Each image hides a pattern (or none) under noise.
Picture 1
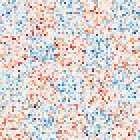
a checkerboard
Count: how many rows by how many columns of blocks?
4 by 5
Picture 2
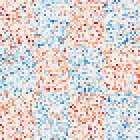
a checkerboard
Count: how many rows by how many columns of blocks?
3 by 4
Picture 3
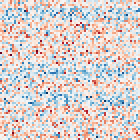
bands of rows
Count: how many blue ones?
3
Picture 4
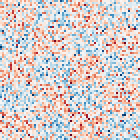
a checkerboard
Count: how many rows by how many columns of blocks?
5 by 4
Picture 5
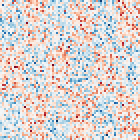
a checkerboard
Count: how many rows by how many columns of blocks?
3 by 6
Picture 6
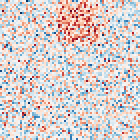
one block
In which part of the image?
top middle
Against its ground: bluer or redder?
redder
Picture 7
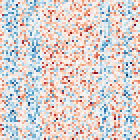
bands of columns
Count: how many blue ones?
4
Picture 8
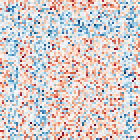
bands of rows crossing bands of columns
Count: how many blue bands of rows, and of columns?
1 and 3
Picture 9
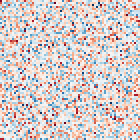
only noise
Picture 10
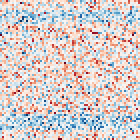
bands of rows
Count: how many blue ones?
2
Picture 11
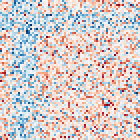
bands of rows crossing bands of columns
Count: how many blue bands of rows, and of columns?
1 and 1
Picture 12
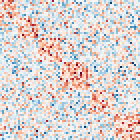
blocks along the diagonal
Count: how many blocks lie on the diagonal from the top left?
6
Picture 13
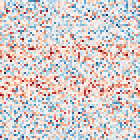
bands of rows
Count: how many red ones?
2
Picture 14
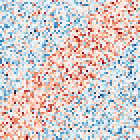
a diagonal band
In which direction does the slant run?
bottom left to top right
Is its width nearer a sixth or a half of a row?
a half
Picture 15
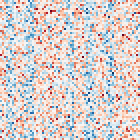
bands of columns
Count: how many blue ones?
5
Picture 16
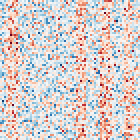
bands of columns
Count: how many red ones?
4
